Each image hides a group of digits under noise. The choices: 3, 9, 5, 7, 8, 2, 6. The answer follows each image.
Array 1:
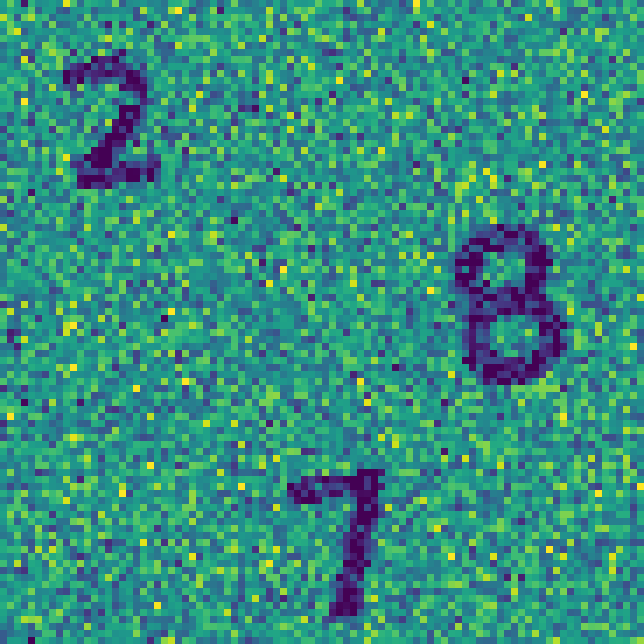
top left: 2; middle right: 8; bottom middle: 7
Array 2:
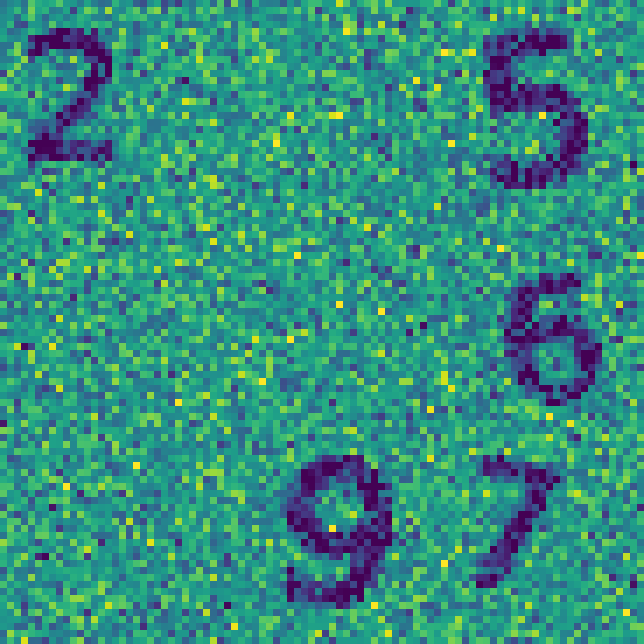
top left: 2; top right: 5; middle right: 6; bottom middle: 9; bottom right: 7
